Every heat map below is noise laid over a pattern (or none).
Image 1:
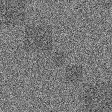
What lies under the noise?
blocks along the diagonal
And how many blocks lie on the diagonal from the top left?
5
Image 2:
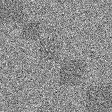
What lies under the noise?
blocks along the diagonal
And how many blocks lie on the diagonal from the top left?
5
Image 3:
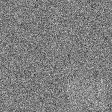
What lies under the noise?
one block
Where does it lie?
bottom right
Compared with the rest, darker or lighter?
lighter
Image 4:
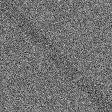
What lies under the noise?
a diagonal band
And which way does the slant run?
top left to bottom right
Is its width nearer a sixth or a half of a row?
a sixth
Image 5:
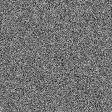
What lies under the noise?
only noise
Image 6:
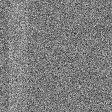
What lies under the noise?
one band of columns
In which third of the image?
left
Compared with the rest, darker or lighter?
lighter
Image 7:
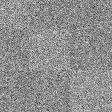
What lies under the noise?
blocks along the diagonal
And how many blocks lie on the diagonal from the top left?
3
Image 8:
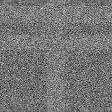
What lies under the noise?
bands of rows crossing bands of columns
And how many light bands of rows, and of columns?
2 and 1
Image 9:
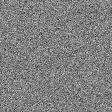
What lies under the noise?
only noise
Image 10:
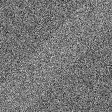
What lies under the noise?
a diagonal band
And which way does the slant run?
bottom left to top right
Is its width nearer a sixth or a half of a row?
a half
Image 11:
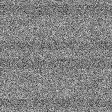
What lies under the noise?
bands of rows
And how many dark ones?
4
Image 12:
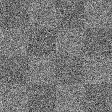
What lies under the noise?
a checkerboard
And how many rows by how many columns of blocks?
4 by 4
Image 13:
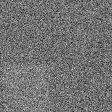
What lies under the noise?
one block
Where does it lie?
bottom left
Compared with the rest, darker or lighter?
lighter
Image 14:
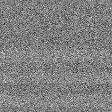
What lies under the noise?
bands of rows
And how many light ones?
3
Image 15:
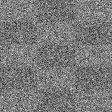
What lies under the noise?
a checkerboard
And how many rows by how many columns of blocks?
5 by 3
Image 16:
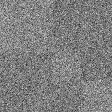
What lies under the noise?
blocks along the diagonal
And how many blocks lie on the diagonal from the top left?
3
